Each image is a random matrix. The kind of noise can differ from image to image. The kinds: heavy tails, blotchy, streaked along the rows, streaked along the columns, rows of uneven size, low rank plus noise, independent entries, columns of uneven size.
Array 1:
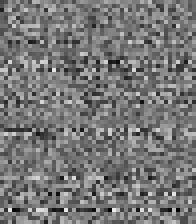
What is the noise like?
rows of uneven size
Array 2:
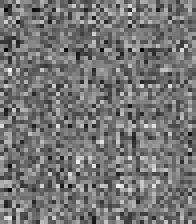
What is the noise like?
low rank plus noise
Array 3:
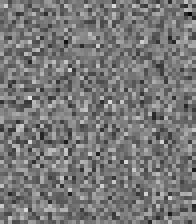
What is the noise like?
low rank plus noise
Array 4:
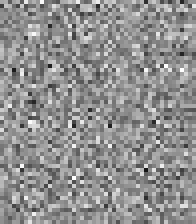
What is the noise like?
low rank plus noise
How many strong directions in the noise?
two
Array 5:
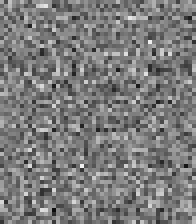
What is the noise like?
low rank plus noise
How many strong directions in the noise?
two
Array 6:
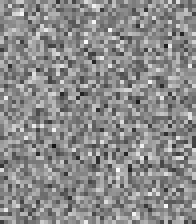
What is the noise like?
independent entries
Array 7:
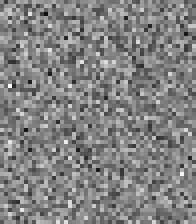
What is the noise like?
independent entries
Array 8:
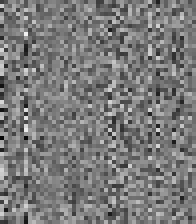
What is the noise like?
columns of uneven size
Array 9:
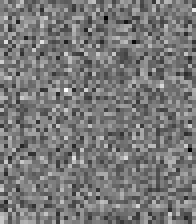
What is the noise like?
low rank plus noise
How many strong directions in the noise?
two
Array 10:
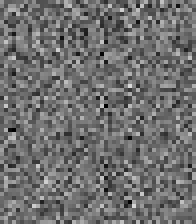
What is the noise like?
low rank plus noise
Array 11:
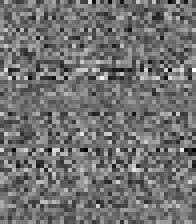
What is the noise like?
rows of uneven size
